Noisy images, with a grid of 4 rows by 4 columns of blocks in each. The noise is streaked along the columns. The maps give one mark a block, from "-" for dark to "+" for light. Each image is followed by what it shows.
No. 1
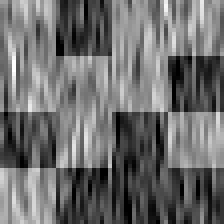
+ - + +
+ + + -
- + - +
+ - - -
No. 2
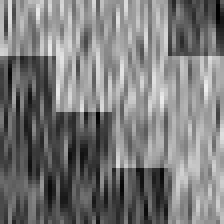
+ + + -
- + + +
- - + +
- - - +
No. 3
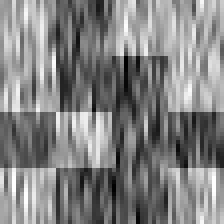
+ - + +
+ - - +
- + - -
+ - - +
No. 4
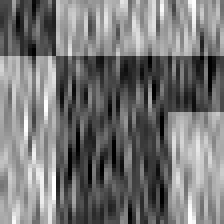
- + + +
+ - - -
+ - - +
+ - - +
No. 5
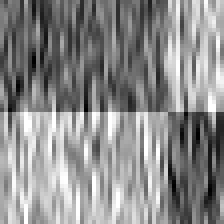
- - - +
- - - +
+ + + -
+ + + -
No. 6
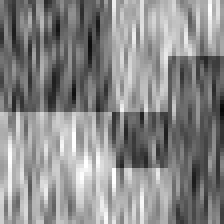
- - + +
- - + -
+ + - -
+ + + -
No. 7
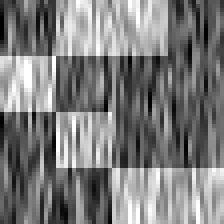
- + + -
+ - - -
- + - -
- - + +
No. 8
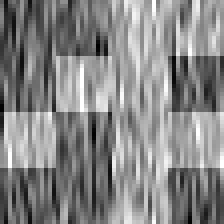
- - + +
- + + -
+ - + +
- - + -
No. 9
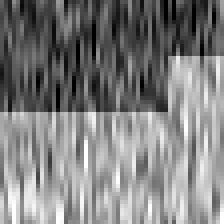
- - - -
- - - +
+ + + +
+ + + +
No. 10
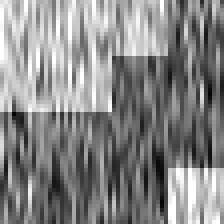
+ + + -
+ + - -
- - - -
- - - +
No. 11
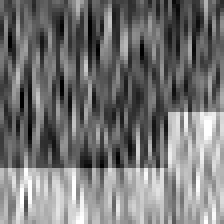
- - - -
- - - -
- - - +
+ + + +
